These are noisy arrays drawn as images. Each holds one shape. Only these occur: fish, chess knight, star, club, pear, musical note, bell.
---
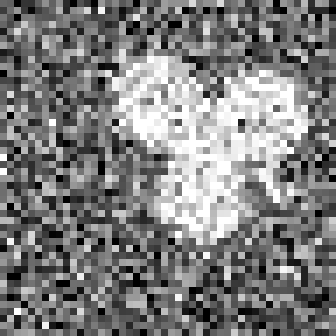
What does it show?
light club
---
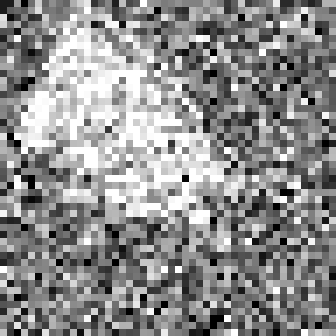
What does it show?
light chess knight
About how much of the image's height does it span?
two thirds
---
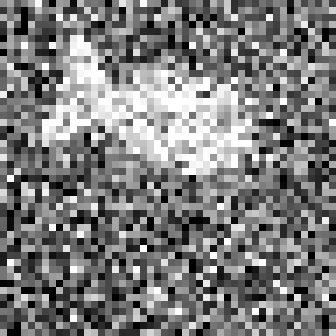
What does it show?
light fish
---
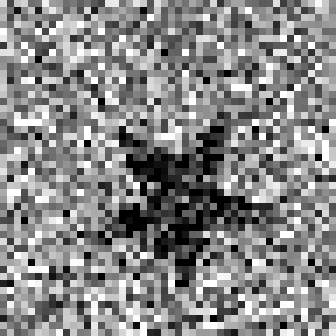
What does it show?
dark star
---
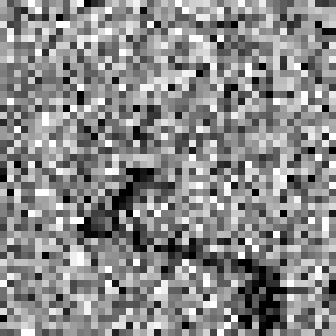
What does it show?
dark musical note
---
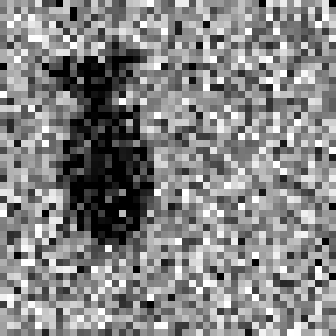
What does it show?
dark fish
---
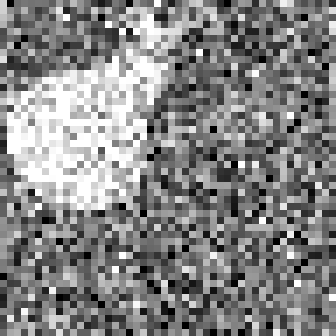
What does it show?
light pear
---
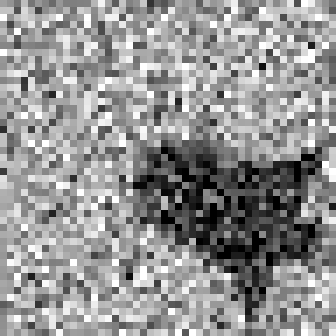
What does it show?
dark bell
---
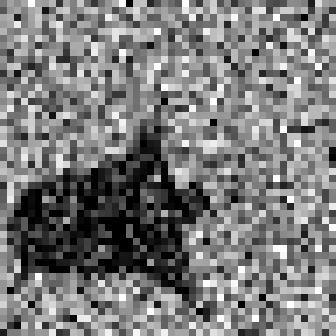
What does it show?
dark bell
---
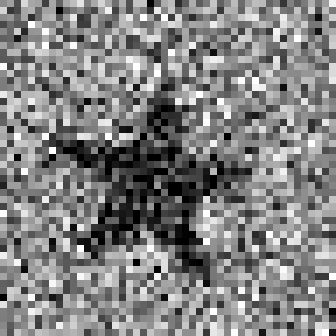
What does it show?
dark star
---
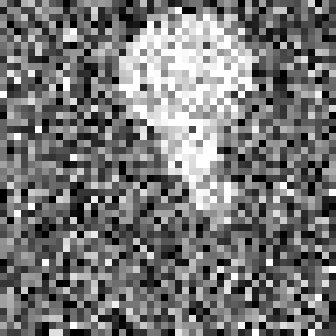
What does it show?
light pear
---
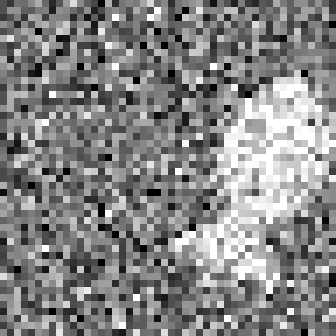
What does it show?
light fish
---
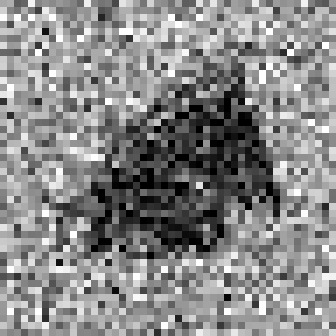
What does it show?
dark chess knight
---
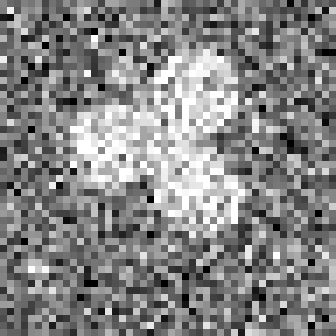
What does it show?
light club
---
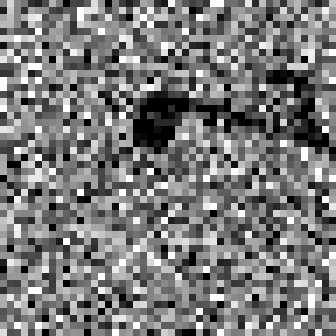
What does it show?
dark musical note
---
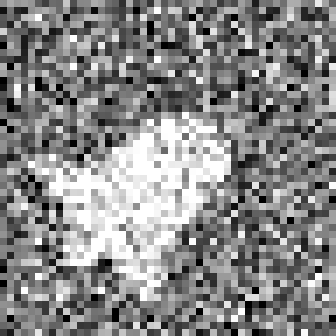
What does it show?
light bell
